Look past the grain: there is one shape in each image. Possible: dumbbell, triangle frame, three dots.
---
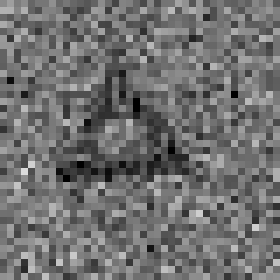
dark triangle frame
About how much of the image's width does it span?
half
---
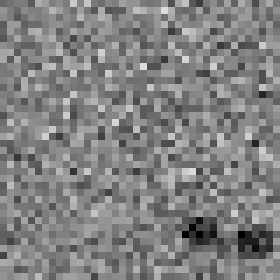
dark dumbbell, bottom right
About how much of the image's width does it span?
a third
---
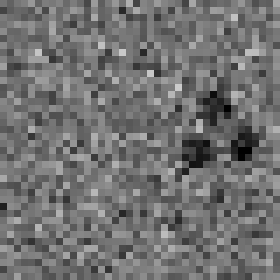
dark three dots, middle right
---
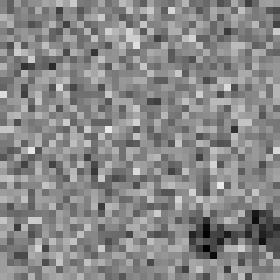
dark dumbbell, bottom right
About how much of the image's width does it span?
a third
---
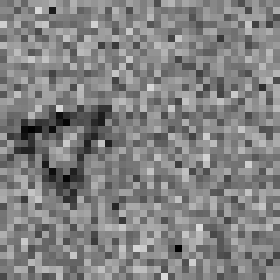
dark triangle frame, middle left
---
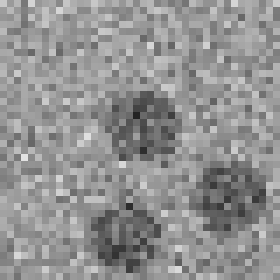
dark three dots
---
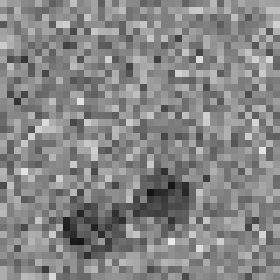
dark dumbbell
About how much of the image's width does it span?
half
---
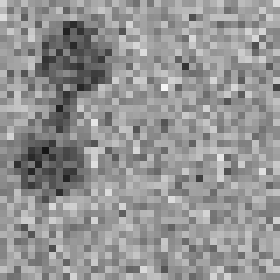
dark dumbbell
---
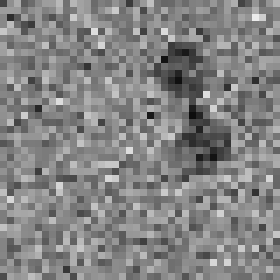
dark dumbbell
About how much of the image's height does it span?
half
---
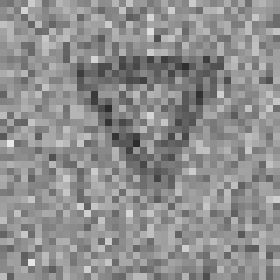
dark triangle frame
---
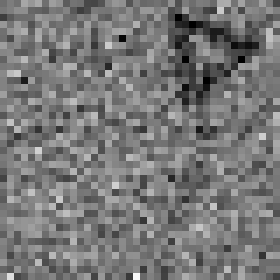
dark triangle frame, top right
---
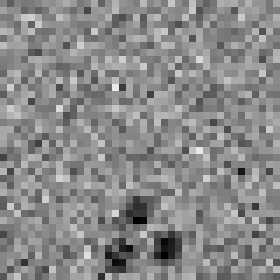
dark three dots, bottom middle
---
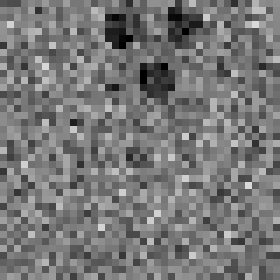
dark three dots, top middle
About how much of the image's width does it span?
a third
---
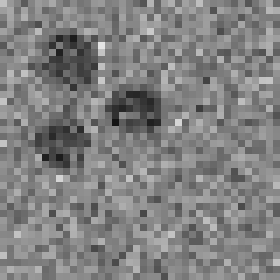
dark three dots
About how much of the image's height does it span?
half
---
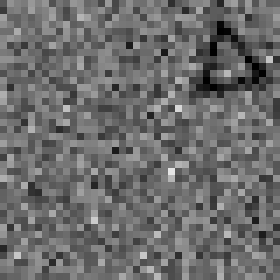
dark triangle frame, top right
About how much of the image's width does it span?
a third
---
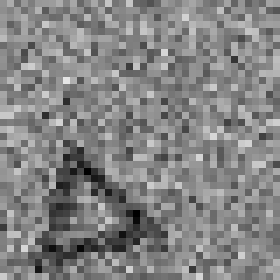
dark triangle frame
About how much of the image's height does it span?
half
